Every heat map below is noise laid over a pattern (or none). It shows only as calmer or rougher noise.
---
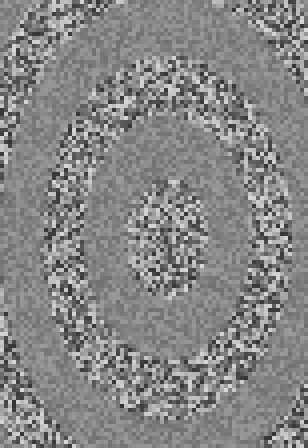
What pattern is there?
rings round one point
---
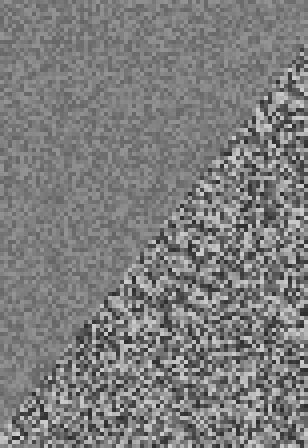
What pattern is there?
a sharp edge
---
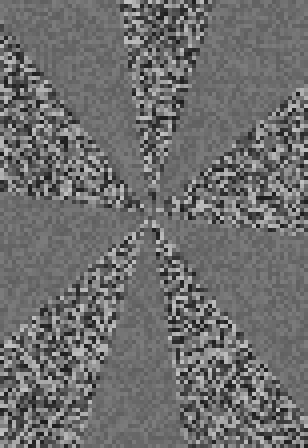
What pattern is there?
spokes from one point
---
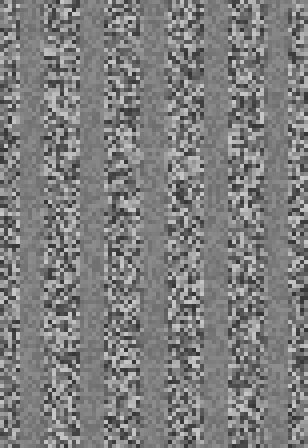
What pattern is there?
vertical stripes
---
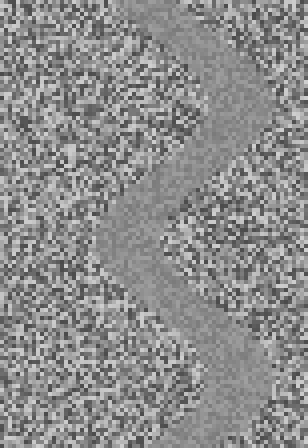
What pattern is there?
a wavy band
